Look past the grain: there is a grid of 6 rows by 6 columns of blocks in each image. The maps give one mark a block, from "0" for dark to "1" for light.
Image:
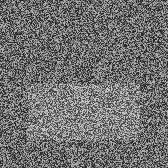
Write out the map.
0 0 0 0 0 0
0 0 0 0 0 0
0 0 0 0 0 0
0 1 1 1 1 0
0 1 1 1 1 0
0 0 0 0 0 0
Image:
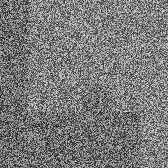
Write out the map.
0 1 1 1 1 1
0 1 1 1 1 1
0 1 1 1 1 1
0 1 1 0 1 1
0 0 0 0 0 1
0 0 0 0 0 1
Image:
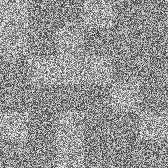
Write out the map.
1 0 0 1 0 0
1 0 1 0 0 0
0 1 1 1 0 0
0 0 0 0 1 0
1 0 1 0 0 1
0 0 1 0 0 0
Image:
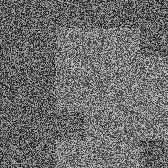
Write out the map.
0 0 0 0 0 0
0 0 1 1 1 0
0 0 1 1 1 1
0 0 1 1 1 1
0 0 0 1 1 1
0 0 1 1 1 0
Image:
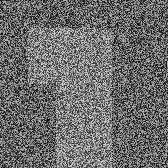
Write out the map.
0 0 0 0 0 0
0 1 1 1 0 0
0 1 1 1 0 0
0 0 1 1 0 0
0 0 1 1 0 0
0 0 1 1 0 0
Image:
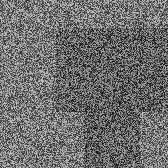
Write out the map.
1 1 1 1 1 1
1 1 0 0 0 0
1 1 0 0 0 0
1 1 0 0 0 0
1 1 1 0 0 1
1 1 1 0 0 1
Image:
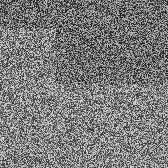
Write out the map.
0 0 0 0 0 0
1 1 0 0 0 0
1 1 0 0 0 0
1 1 1 1 1 1
1 1 1 1 1 1
1 1 1 1 1 1
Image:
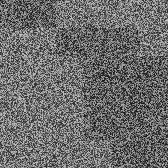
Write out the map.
0 0 1 1 1 1
1 1 0 0 0 1
1 1 1 0 0 0
1 1 1 0 0 0
1 1 1 0 0 0
1 1 1 1 0 0
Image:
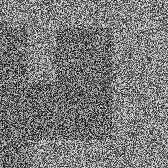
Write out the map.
1 1 1 1 1 1
0 1 0 0 1 1
0 1 0 0 1 1
0 0 0 0 1 1
0 0 0 0 1 1
0 1 1 1 1 1
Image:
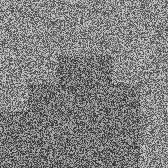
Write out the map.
1 1 1 1 1 1
1 1 1 1 1 1
1 1 0 0 1 1
1 0 0 0 0 1
0 0 0 0 0 1
0 0 0 0 0 1
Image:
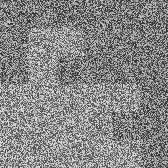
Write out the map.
0 0 0 0 0 0
0 1 1 0 0 0
0 1 0 0 0 0
1 1 1 1 1 0
1 1 1 1 0 0
1 1 1 1 1 0
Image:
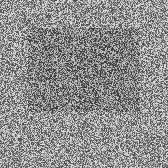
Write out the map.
1 1 1 1 1 1
1 0 0 0 0 1
1 0 0 0 0 1
1 0 0 0 0 1
1 1 1 1 1 1
1 1 1 1 1 1
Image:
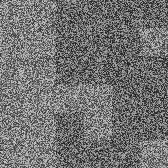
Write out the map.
1 1 0 0 0 0
1 1 0 0 0 1
1 1 0 0 0 0
1 1 1 1 0 0
1 1 0 1 0 0
1 1 0 0 0 1
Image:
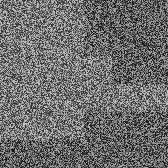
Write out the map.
1 1 1 0 0 0
1 1 1 0 0 0
1 1 1 1 0 0
1 1 1 1 1 1
1 1 1 0 0 0
0 0 0 0 0 0
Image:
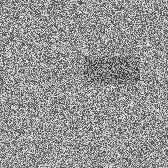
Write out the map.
1 1 1 1 1 1
1 1 1 1 1 1
1 1 1 0 0 1
1 1 1 1 1 1
1 1 1 1 1 1
1 1 1 1 1 1
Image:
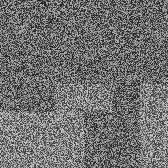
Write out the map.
0 0 0 0 0 0
0 0 0 0 0 0
0 0 0 0 0 0
0 0 1 1 0 1
1 1 1 0 0 1
1 1 1 0 0 1
